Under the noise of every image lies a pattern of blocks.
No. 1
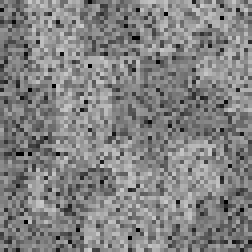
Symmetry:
no symmetry
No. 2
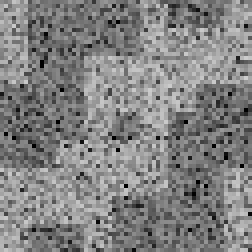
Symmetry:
the same after a half turn
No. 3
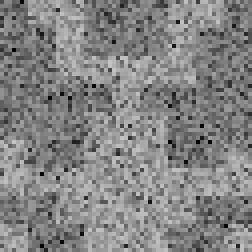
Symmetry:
left and right mirror each other
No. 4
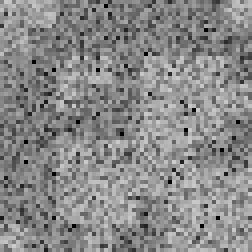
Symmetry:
mirrored about the diagonal from the top left
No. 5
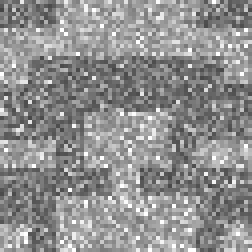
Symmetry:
left and right mirror each other
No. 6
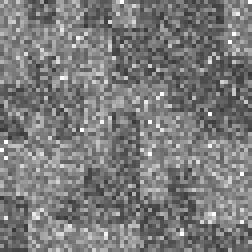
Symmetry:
no symmetry
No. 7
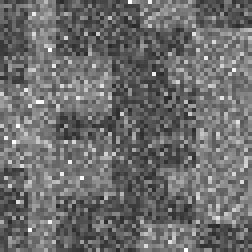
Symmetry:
top and bottom mirror each other
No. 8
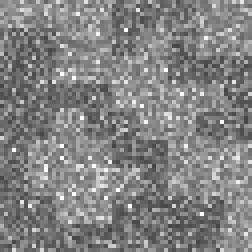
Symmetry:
mirrored about the diagonal from the bottom left
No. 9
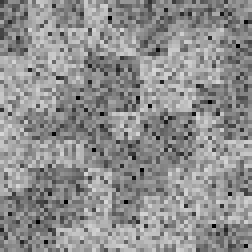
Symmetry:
mirrored about the diagonal from the bottom left
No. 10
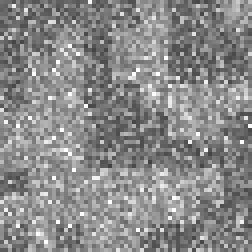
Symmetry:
mirrored about the diagonal from the bottom left
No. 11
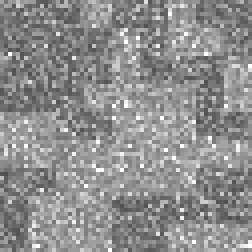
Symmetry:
no symmetry
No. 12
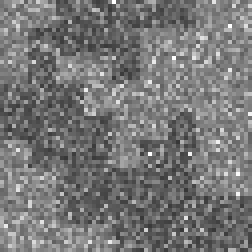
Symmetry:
no symmetry
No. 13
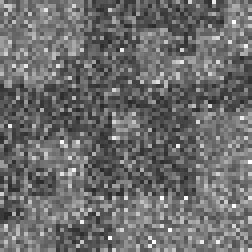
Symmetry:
mirrored about the diagonal from the top left
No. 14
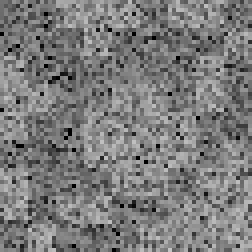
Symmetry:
mirrored about the diagonal from the top left
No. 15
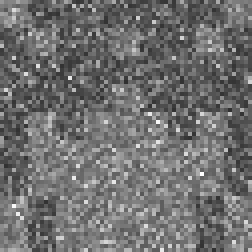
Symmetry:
left and right mirror each other
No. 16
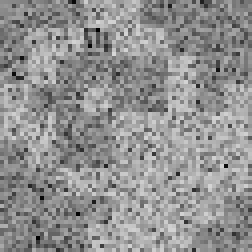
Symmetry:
mirrored about the diagonal from the top left
